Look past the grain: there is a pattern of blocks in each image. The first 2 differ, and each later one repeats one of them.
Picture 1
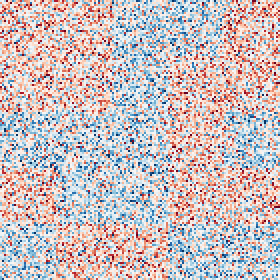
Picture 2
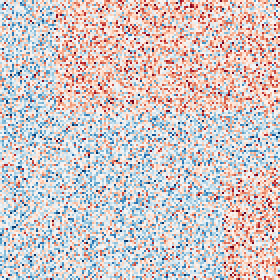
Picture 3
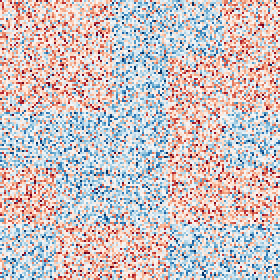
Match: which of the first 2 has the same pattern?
1
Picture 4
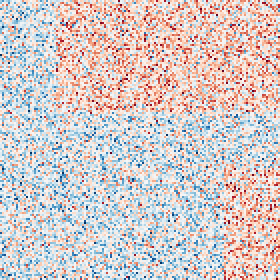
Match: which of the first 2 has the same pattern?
2
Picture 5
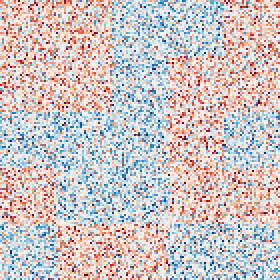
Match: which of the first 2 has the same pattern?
1
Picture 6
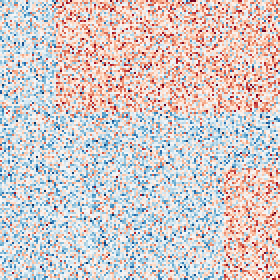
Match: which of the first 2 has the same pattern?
2
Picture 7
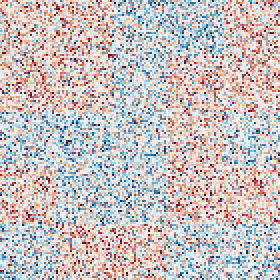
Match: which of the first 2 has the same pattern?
1
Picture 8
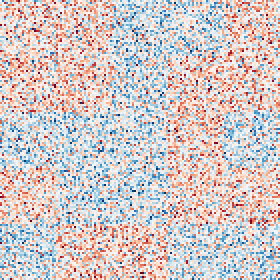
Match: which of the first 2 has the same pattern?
1
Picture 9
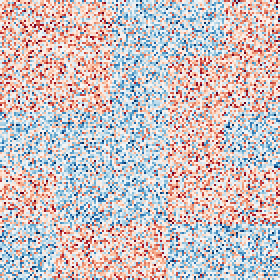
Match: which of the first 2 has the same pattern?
1
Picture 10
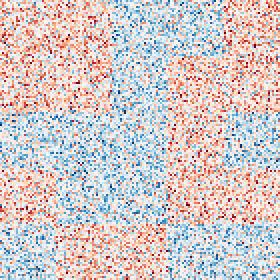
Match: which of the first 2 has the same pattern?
1
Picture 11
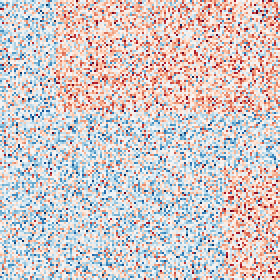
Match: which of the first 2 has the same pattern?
2
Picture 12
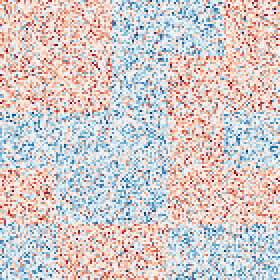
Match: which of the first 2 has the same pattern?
1
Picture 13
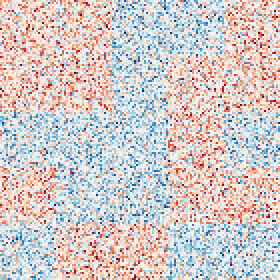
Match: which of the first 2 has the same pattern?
1
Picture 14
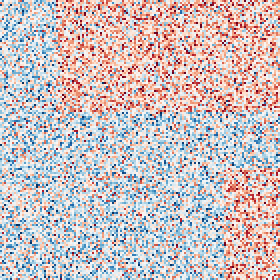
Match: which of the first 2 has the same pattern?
2
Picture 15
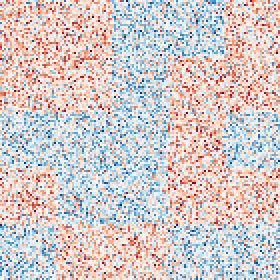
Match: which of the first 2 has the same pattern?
1
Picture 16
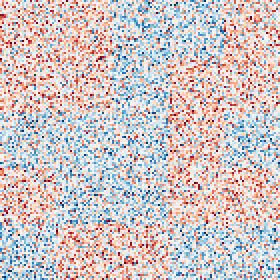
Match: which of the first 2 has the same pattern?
1
